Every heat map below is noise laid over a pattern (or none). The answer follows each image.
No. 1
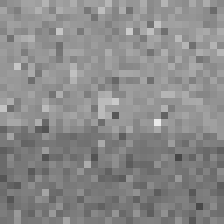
a sharp edge
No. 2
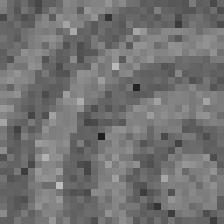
rings round one point
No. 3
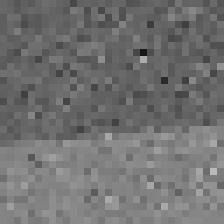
a sharp edge
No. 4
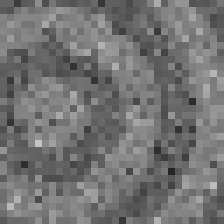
rings round one point
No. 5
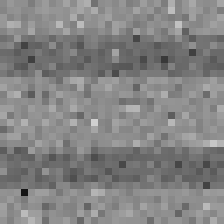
horizontal stripes
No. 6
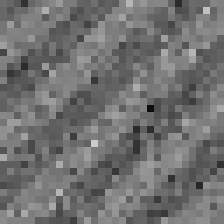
diagonal stripes
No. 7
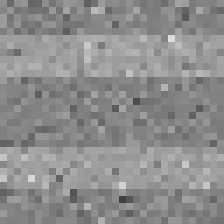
horizontal stripes
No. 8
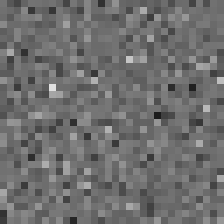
only noise
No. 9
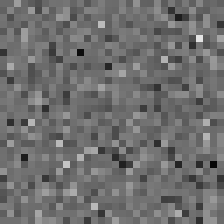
only noise
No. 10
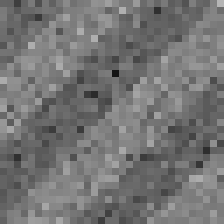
diagonal stripes
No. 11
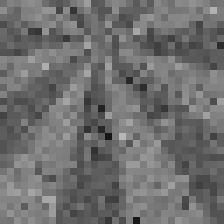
spokes from one point
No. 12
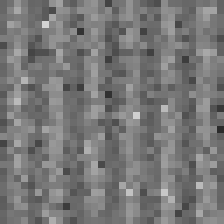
vertical stripes
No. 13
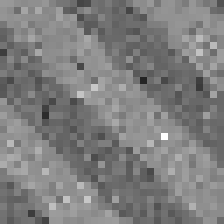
diagonal stripes
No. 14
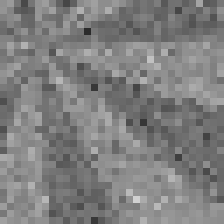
spokes from one point
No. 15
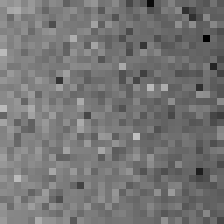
a smooth slope
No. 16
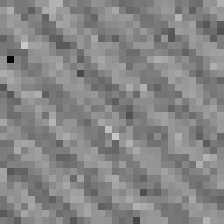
diagonal stripes
